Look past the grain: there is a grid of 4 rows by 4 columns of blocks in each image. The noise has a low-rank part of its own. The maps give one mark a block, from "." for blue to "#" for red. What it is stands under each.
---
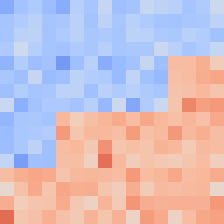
....
...#
.###
####
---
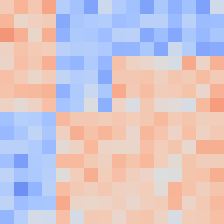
#...
#.##
.###
.###
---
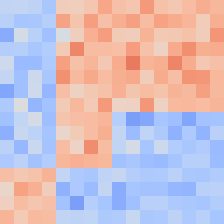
.###
.###
.#..
#...
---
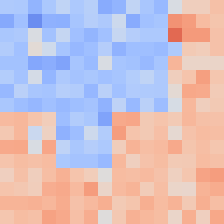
...#
...#
#.##
####
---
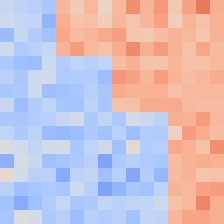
.###
..##
...#
...#
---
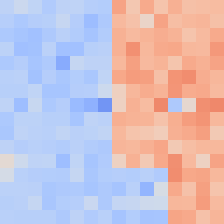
..##
..##
..##
...#
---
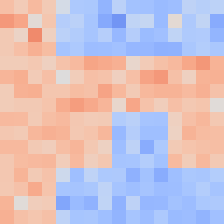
#...
####
##.#
#...
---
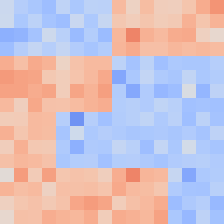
..##
##..
#...
###.
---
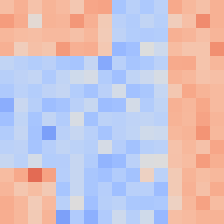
##.#
...#
...#
#..#
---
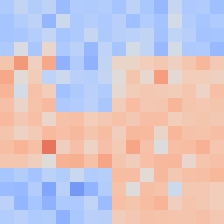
....
#.##
####
..##
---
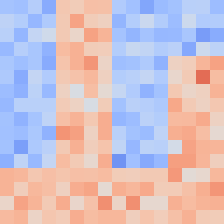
.#..
.#.#
.#.#
####
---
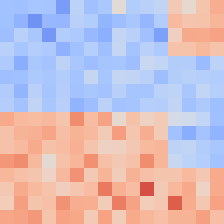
...#
....
###.
####
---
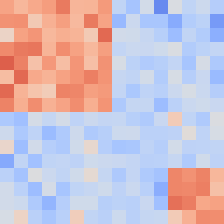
##..
##..
....
...#
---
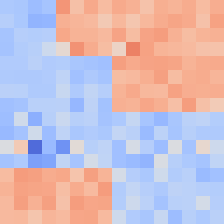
.###
..##
....
##..
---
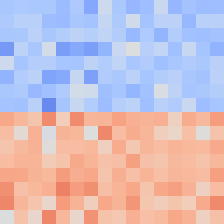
....
....
####
####
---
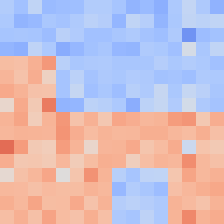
....
#...
####
##.#
